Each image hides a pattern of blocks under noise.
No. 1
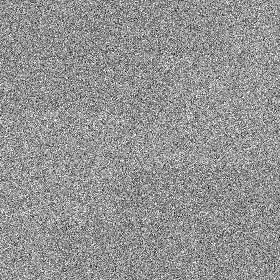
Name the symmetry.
the same after a half turn
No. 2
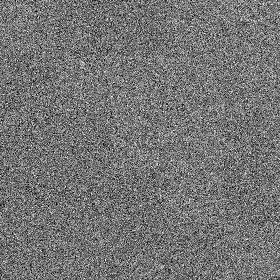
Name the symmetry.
mirrored about the diagonal from the bottom left
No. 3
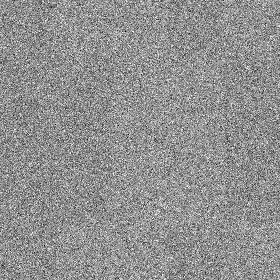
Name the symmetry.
top and bottom mirror each other
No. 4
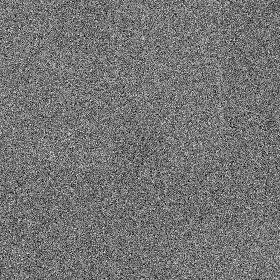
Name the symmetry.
no symmetry
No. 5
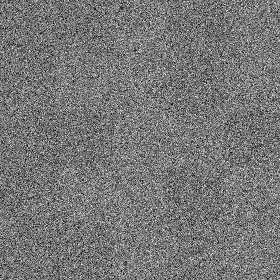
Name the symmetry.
top and bottom mirror each other
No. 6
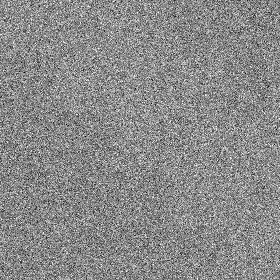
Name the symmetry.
mirrored about the diagonal from the bottom left
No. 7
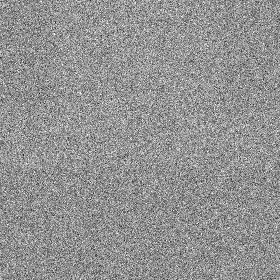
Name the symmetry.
left and right mirror each other
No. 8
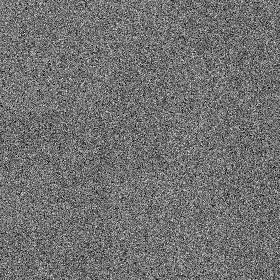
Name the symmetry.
no symmetry
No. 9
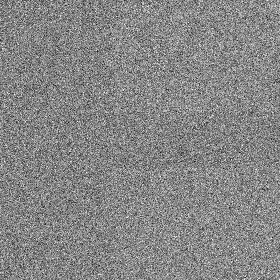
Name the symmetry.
top and bottom mirror each other
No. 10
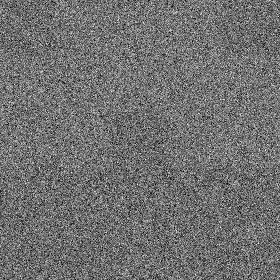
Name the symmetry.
left and right mirror each other
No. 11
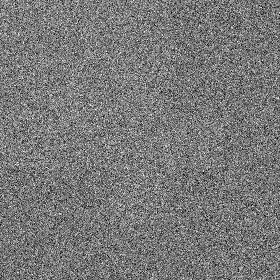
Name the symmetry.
mirrored about the diagonal from the top left
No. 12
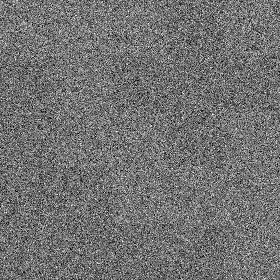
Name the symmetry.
mirrored about the diagonal from the bottom left
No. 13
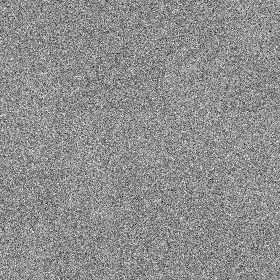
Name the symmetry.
the same after a half turn
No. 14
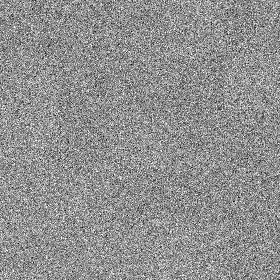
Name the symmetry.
mirrored about the diagonal from the bottom left
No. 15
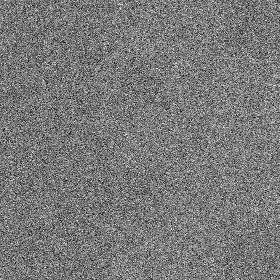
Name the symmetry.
top and bottom mirror each other
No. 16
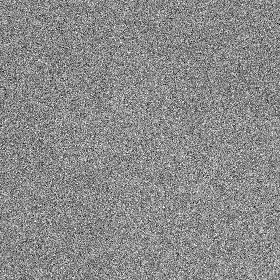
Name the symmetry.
mirrored about the diagonal from the top left
